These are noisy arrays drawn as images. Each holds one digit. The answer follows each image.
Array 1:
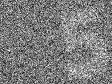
5
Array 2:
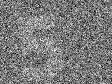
5
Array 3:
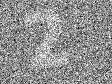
2
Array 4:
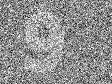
9
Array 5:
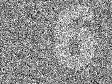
6
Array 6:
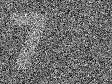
7
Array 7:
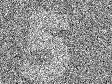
5
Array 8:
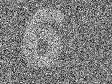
6
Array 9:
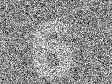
6
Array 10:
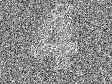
4
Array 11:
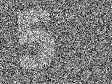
5
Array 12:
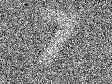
7
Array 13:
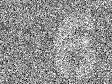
6
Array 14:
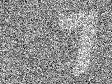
7
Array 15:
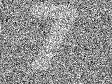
7
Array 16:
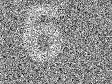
6
